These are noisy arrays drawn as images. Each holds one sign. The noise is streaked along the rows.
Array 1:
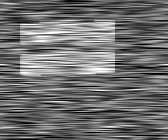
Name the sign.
equals sign
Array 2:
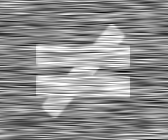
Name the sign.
not-equal sign
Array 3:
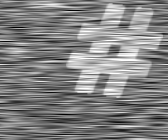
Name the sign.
hash sign
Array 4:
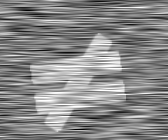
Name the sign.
not-equal sign
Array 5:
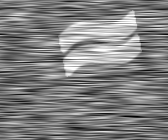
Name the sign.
approximately sign
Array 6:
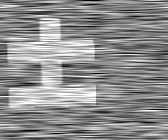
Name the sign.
plus-minus sign
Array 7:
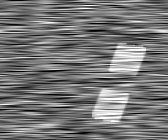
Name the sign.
colon
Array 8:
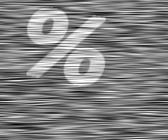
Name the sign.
percent sign
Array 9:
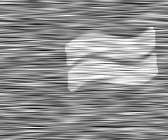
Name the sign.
approximately sign
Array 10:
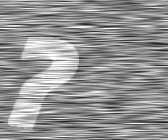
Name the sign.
question mark
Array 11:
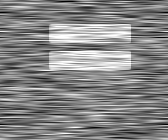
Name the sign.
equals sign
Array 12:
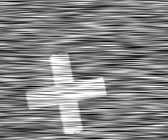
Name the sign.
plus sign
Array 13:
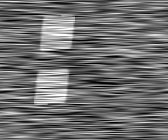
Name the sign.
colon
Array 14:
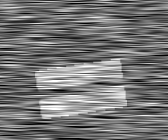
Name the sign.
equals sign
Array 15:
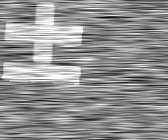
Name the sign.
plus-minus sign
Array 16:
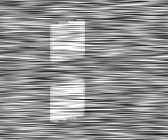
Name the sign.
colon
